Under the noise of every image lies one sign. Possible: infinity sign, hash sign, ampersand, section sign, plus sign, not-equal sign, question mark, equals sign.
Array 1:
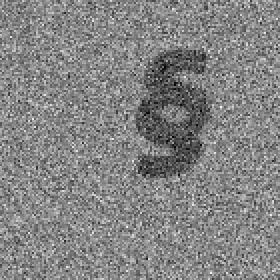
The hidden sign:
section sign
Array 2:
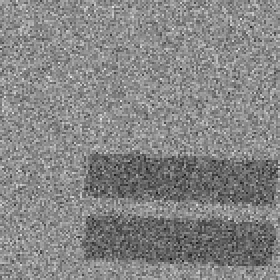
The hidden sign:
equals sign
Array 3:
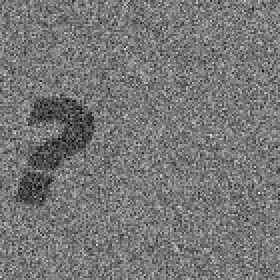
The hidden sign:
question mark
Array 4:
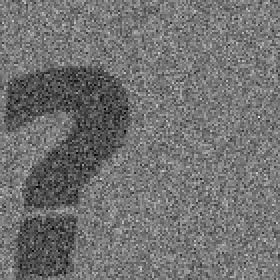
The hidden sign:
question mark
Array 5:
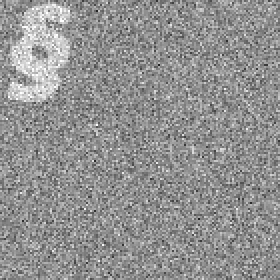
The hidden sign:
section sign
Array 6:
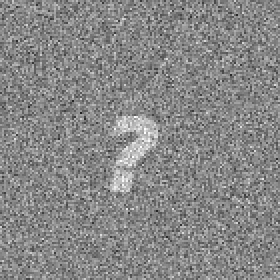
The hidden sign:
question mark
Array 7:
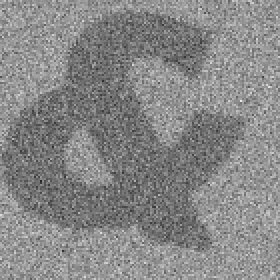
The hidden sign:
ampersand
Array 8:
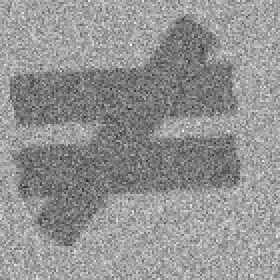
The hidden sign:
not-equal sign
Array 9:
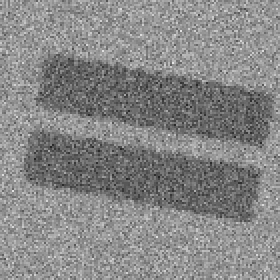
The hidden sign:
equals sign
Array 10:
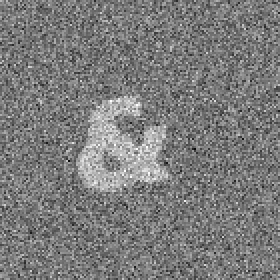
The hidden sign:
ampersand
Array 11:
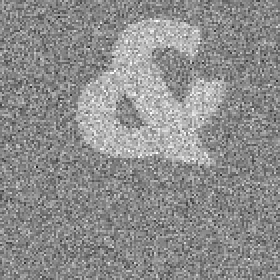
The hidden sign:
ampersand
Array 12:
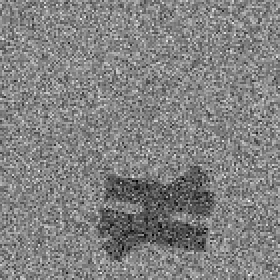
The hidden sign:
not-equal sign
